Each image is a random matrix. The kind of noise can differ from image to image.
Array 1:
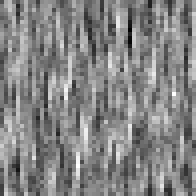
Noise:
streaked along the columns
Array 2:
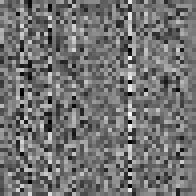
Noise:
columns of uneven size
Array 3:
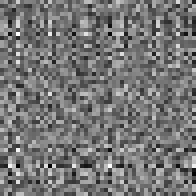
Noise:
low rank plus noise
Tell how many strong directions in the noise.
one
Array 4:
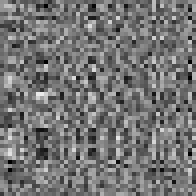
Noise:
low rank plus noise
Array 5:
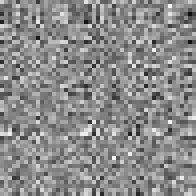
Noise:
low rank plus noise
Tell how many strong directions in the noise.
one
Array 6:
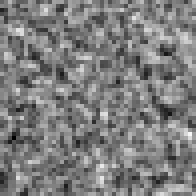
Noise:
blotchy
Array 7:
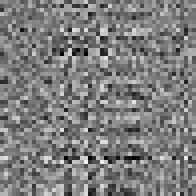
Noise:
low rank plus noise
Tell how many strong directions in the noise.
two
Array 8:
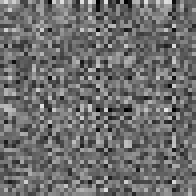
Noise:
low rank plus noise
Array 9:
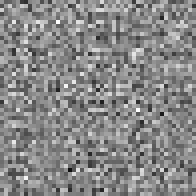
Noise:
low rank plus noise
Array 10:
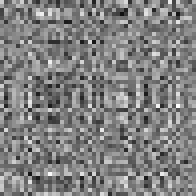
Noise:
low rank plus noise
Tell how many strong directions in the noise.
one
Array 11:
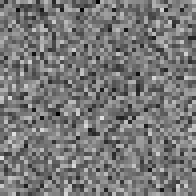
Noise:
independent entries
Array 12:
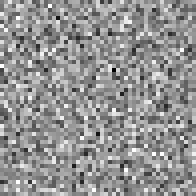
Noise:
independent entries
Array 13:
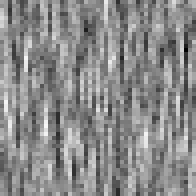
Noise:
streaked along the columns
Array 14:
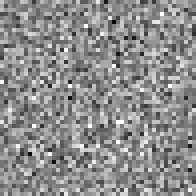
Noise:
independent entries
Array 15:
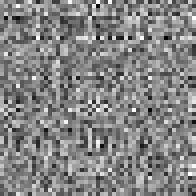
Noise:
low rank plus noise
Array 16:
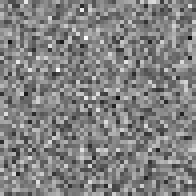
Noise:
independent entries
